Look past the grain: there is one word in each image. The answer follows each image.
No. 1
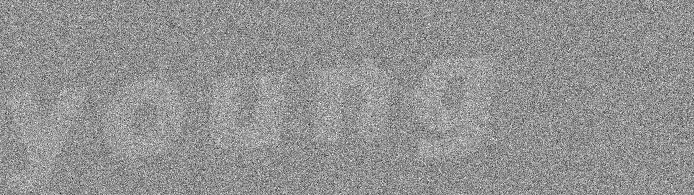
young
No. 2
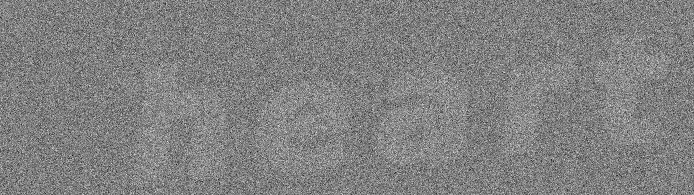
heart
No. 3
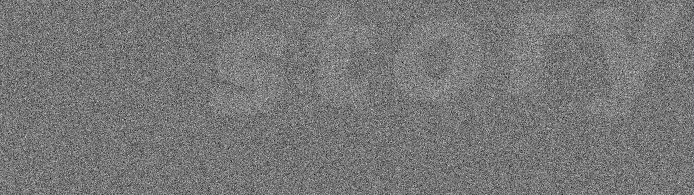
story
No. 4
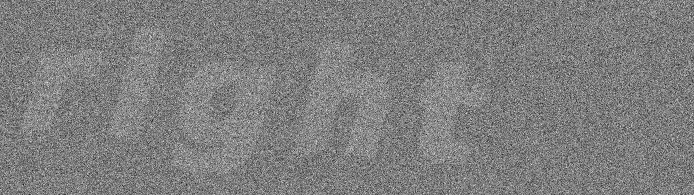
right
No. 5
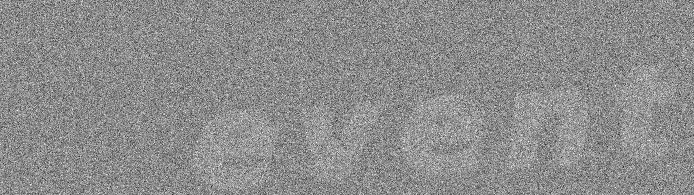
event
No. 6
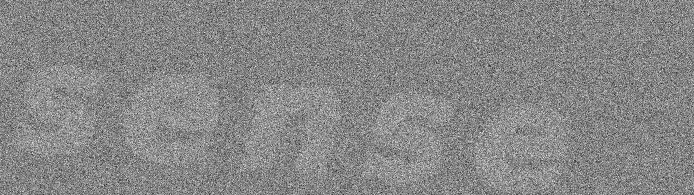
sense
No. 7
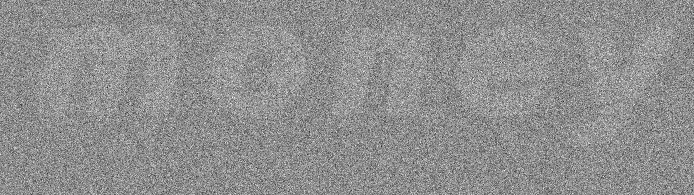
money
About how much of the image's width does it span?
nearly all
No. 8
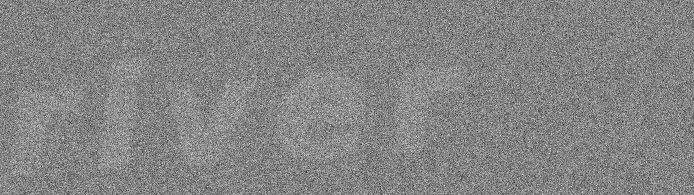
river
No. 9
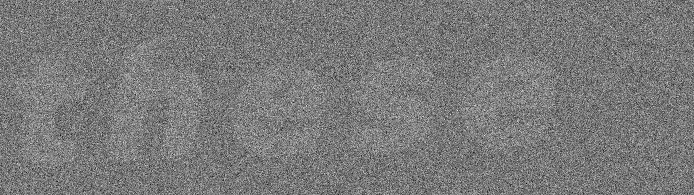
these
